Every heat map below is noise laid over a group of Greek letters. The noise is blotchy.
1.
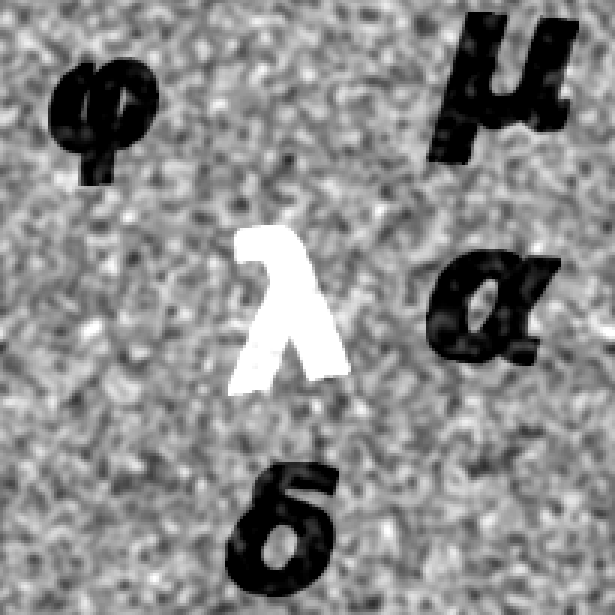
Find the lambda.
centre
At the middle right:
alpha
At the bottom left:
nothing
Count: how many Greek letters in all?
5
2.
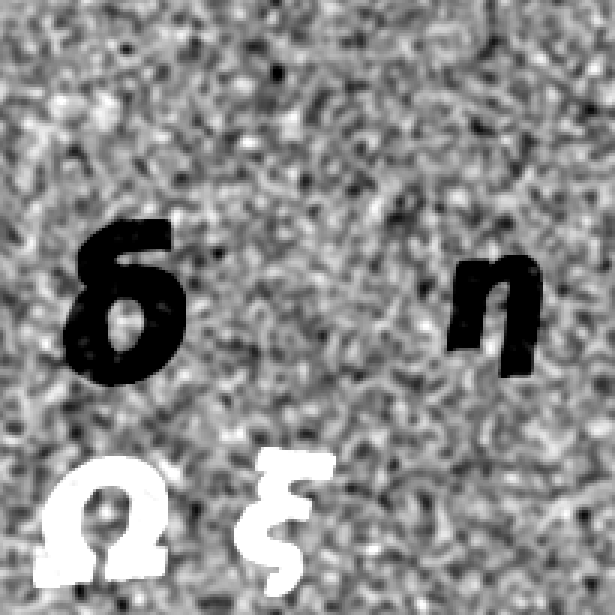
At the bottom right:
nothing
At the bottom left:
omega
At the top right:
nothing
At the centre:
nothing
